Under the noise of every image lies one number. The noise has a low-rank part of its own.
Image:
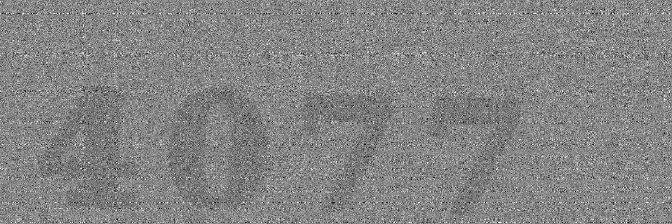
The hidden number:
4077
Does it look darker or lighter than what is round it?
darker
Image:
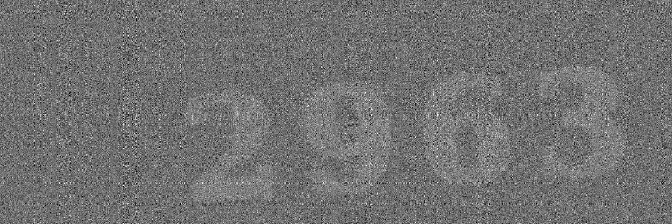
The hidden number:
2963
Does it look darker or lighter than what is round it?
lighter
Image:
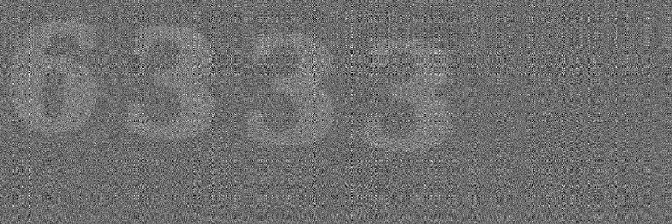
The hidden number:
6333
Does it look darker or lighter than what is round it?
lighter
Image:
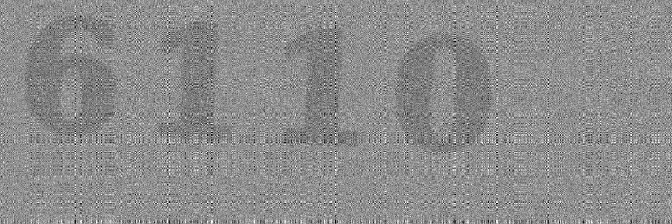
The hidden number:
6110
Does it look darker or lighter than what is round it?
darker
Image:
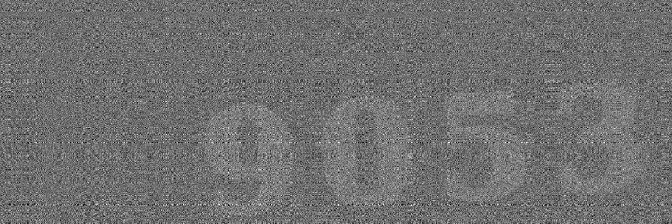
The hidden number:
9053
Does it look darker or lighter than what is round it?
lighter
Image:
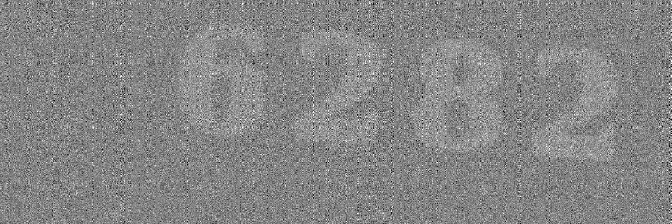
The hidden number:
6282
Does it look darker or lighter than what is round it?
lighter
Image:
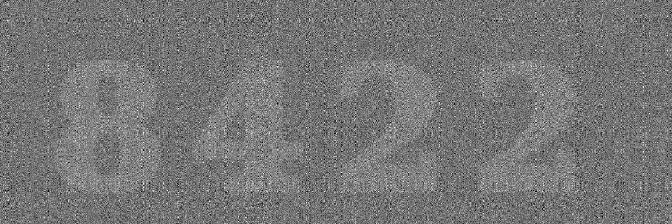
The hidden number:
8422
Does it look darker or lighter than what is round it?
lighter
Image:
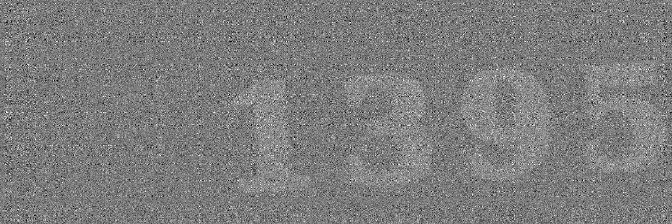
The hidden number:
1395
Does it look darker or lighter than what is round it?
lighter
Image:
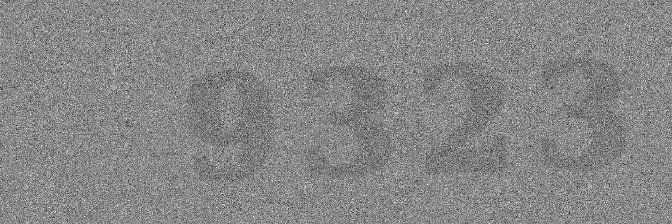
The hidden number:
9323
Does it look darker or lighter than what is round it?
darker
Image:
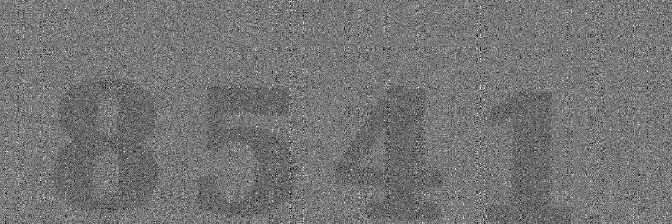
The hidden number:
8541
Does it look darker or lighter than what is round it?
darker
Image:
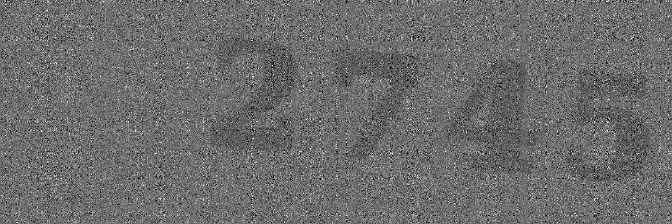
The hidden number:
2745
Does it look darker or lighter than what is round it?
darker
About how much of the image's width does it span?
two thirds
